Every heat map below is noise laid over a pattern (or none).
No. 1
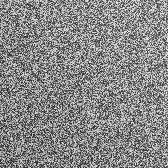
a smooth slope
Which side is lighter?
top right
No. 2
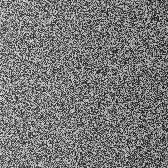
a smooth slope
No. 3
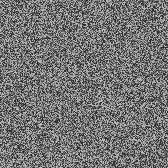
only noise
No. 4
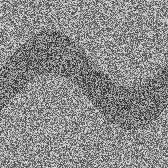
a wavy band
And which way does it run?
left to right
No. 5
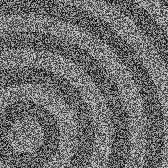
rings round one point
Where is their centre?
bottom left
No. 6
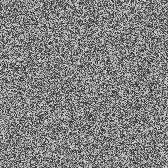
only noise
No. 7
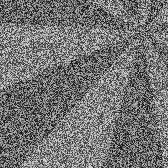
spokes from one point
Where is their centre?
top right
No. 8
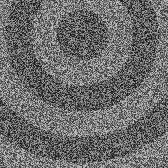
rings round one point
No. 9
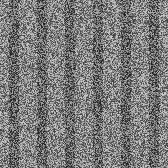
vertical stripes
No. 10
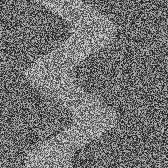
a wavy band
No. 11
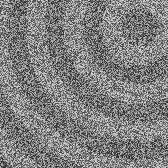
rings round one point
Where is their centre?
top right
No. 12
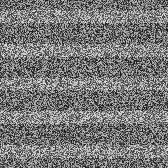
horizontal stripes
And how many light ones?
5
